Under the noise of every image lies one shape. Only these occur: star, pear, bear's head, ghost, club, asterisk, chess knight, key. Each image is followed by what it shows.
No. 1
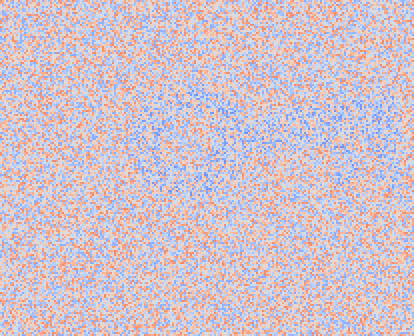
key
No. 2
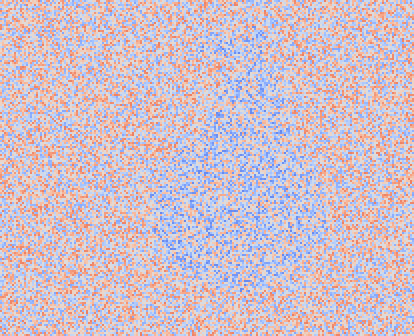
pear
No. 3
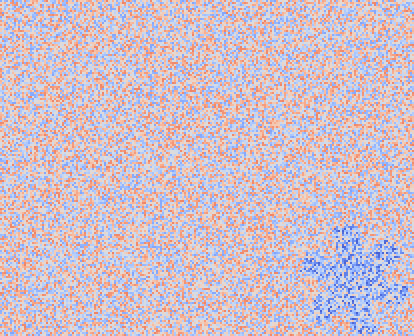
asterisk
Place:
bottom right
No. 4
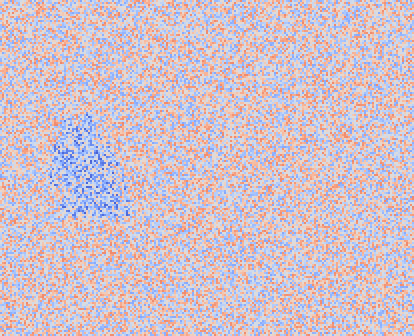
chess knight
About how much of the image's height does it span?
a third
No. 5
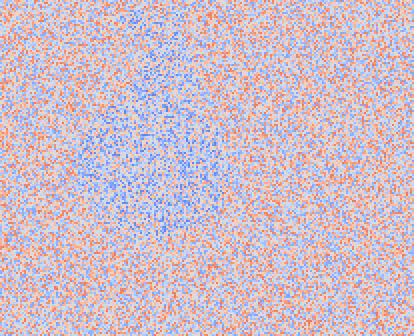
pear
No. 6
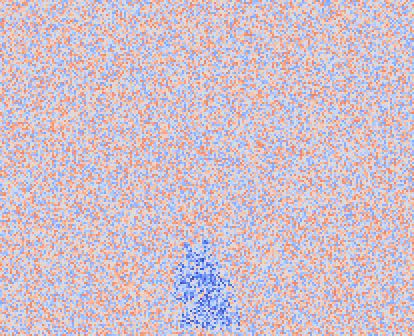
chess knight
